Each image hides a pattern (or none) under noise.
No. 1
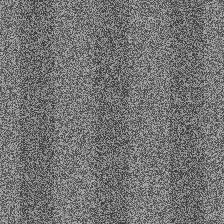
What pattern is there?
vertical stripes
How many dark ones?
3
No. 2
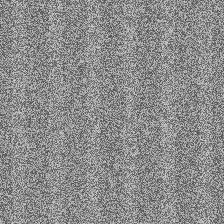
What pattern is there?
vertical stripes
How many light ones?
6
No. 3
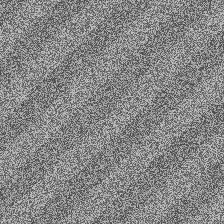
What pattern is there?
diagonal stripes
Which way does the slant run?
bottom left to top right
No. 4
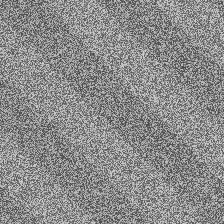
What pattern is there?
diagonal stripes
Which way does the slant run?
top left to bottom right
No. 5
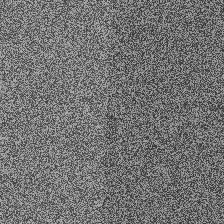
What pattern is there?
a sharp edge
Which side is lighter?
left
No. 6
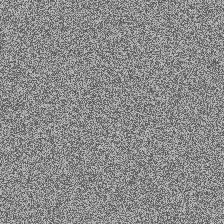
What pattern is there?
only noise
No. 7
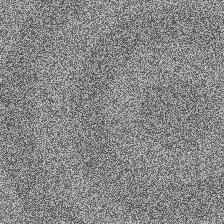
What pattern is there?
rings round one point
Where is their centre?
middle right
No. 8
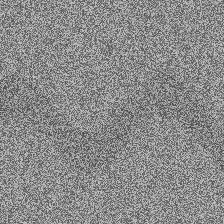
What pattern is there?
a wavy band
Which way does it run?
left to right
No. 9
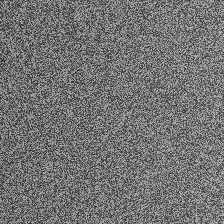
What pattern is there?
a smooth slope
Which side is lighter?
right
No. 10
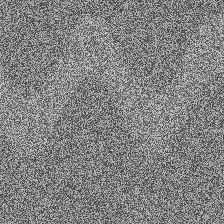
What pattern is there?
a wavy band
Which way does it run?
left to right
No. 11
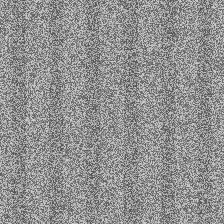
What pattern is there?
vertical stripes
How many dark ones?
6
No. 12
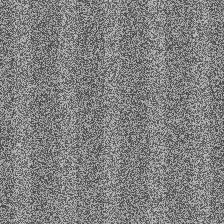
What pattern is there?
vertical stripes
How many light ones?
5
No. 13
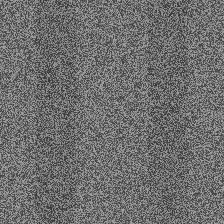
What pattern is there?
vertical stripes
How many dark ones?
2
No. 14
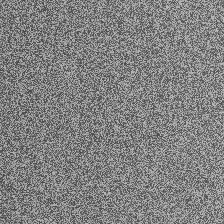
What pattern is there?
a smooth slope
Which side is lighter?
right
